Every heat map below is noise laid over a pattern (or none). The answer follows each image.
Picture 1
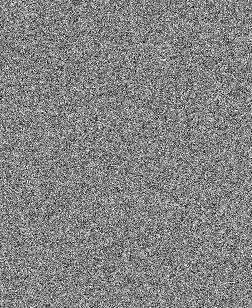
only noise
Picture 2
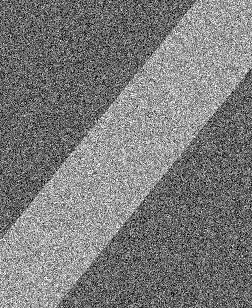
a diagonal band
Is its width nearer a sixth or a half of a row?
a half
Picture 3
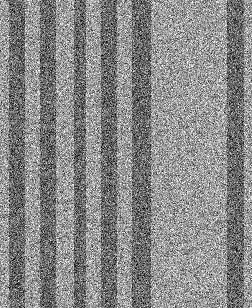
bands of columns
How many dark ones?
6
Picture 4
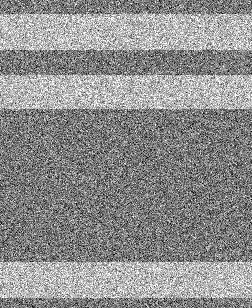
bands of rows
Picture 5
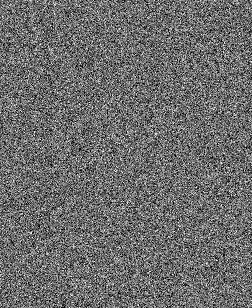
only noise
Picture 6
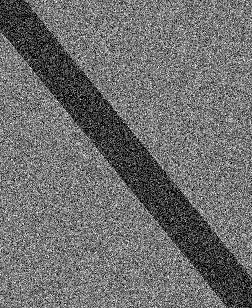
a diagonal band
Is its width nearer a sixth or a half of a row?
a sixth
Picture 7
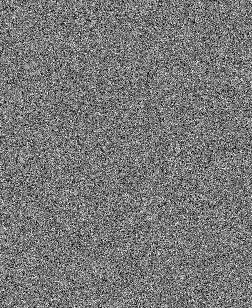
only noise
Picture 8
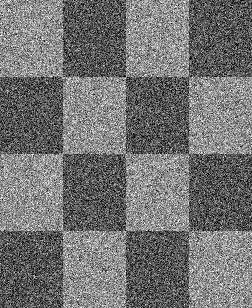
a checkerboard
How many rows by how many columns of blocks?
4 by 4
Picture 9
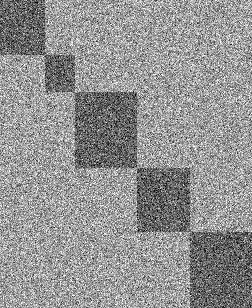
blocks along the diagonal
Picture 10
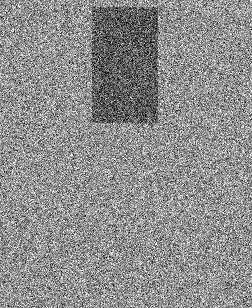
one block
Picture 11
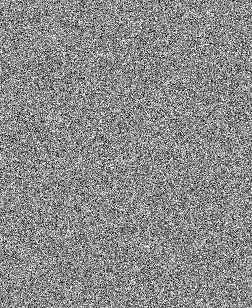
only noise
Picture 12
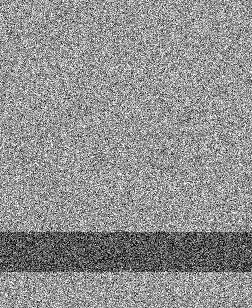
one band of rows
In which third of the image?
bottom
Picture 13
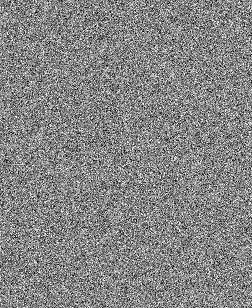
only noise
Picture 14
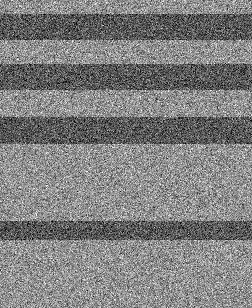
bands of rows
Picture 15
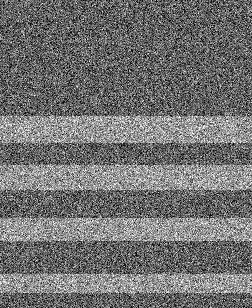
bands of rows
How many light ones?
4
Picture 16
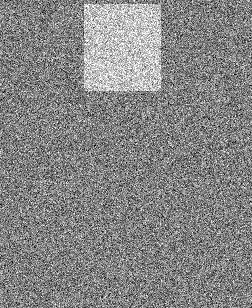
one block
